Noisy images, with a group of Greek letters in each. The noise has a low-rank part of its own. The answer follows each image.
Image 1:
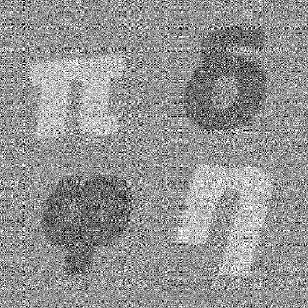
top left: light pi; top right: dark delta; bottom left: dark phi; bottom right: light eta
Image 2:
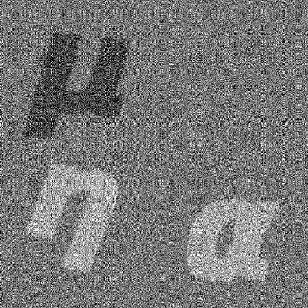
top left: dark mu; bottom left: light eta; bottom right: light alpha
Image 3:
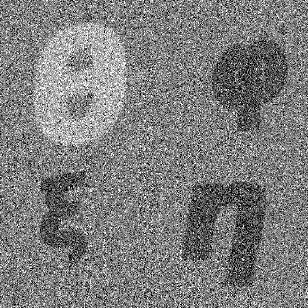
top left: light theta; top right: dark phi; bottom left: dark xi; bottom right: dark eta
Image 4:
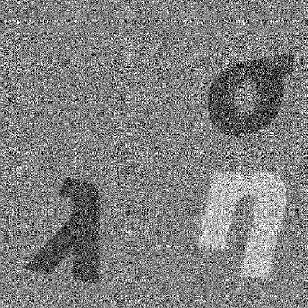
top right: dark sigma; bottom left: dark lambda; bottom right: light eta
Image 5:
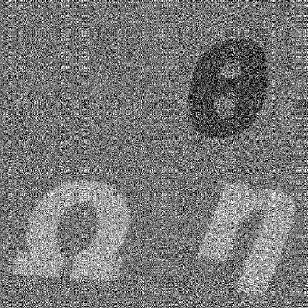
top right: dark theta; bottom left: light omega; bottom right: light eta
